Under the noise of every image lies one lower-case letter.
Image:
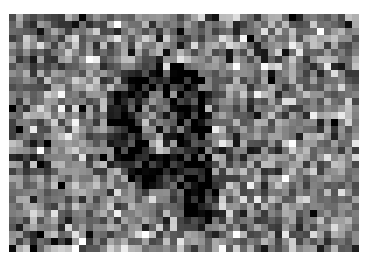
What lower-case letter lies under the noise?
q
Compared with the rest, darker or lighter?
darker
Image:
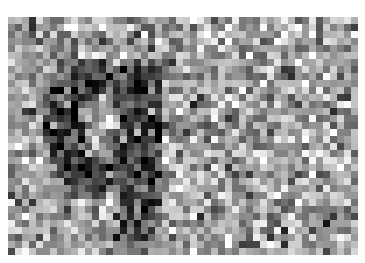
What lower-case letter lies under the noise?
q
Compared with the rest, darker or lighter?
darker
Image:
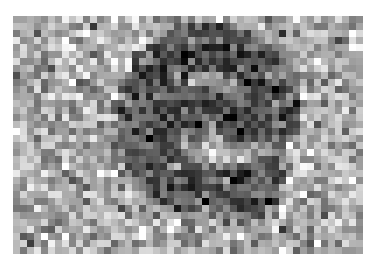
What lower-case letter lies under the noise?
e
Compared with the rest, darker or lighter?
darker
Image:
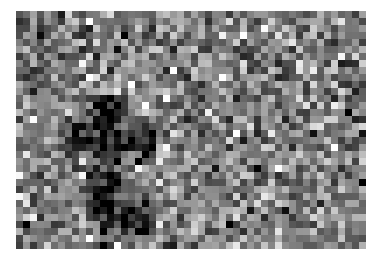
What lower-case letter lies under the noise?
t
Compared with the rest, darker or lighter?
darker
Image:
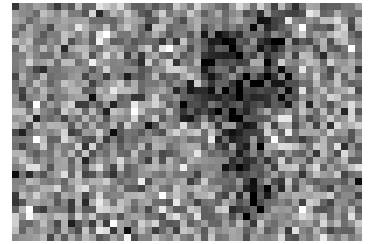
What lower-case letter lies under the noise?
f
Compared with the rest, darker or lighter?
darker
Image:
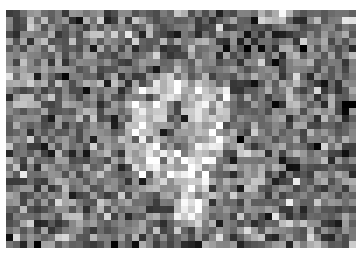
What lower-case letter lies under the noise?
q
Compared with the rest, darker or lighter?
lighter
